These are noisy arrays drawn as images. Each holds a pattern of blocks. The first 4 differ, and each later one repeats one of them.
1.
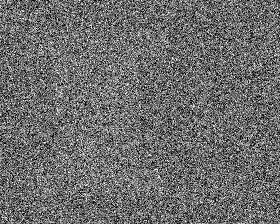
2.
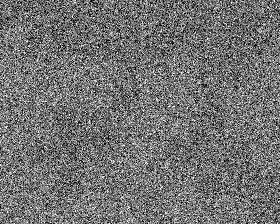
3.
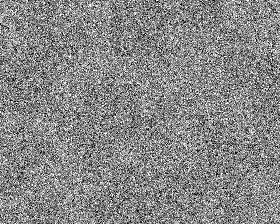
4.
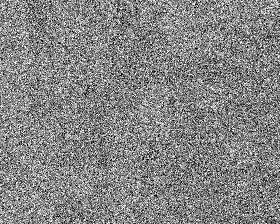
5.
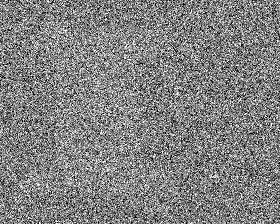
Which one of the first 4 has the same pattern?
1
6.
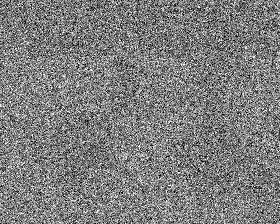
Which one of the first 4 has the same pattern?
2
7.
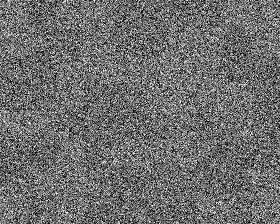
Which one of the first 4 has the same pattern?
3
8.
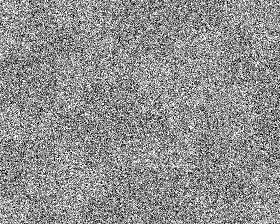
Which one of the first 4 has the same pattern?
3
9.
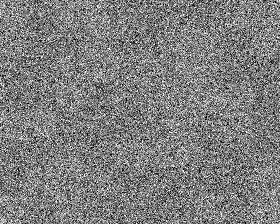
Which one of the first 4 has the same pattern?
3
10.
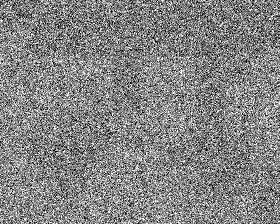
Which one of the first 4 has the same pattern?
2
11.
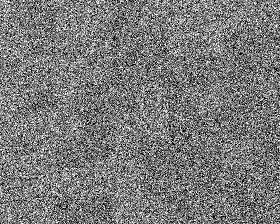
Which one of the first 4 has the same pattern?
4
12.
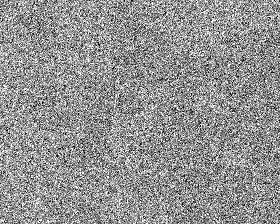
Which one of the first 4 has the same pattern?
4
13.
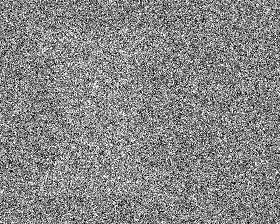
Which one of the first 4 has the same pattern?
1
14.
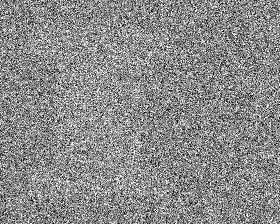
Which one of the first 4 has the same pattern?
1
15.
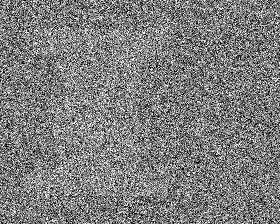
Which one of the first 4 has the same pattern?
1
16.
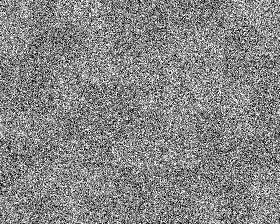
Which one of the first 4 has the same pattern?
3
